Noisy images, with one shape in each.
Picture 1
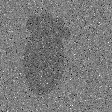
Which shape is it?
footprint
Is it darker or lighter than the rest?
darker
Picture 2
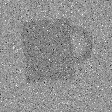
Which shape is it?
cup
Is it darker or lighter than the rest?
darker
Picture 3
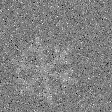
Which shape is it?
snowflake
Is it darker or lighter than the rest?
lighter
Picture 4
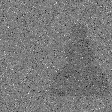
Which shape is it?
chess pawn
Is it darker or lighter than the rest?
darker
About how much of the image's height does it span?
two thirds
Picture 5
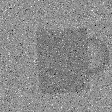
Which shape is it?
cup
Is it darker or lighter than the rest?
darker
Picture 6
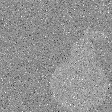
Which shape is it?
pear
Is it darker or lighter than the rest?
lighter
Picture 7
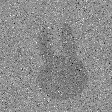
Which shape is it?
rabbit's head
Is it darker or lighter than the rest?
darker
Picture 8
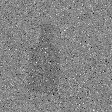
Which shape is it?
bottle
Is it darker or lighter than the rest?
darker
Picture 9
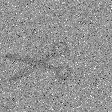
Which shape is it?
pair of scissors
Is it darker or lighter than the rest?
darker
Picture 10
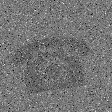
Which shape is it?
telephone
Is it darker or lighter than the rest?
darker
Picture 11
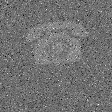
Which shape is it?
telephone
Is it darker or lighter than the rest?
lighter
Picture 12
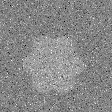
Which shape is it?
flower
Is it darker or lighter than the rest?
lighter
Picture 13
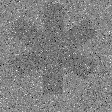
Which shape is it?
asterisk
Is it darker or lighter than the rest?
darker
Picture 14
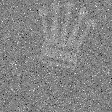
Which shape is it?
chess queen
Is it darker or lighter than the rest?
lighter
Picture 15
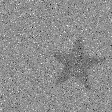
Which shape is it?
star
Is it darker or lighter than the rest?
darker
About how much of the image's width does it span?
half
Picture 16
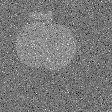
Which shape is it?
apple
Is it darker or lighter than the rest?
lighter
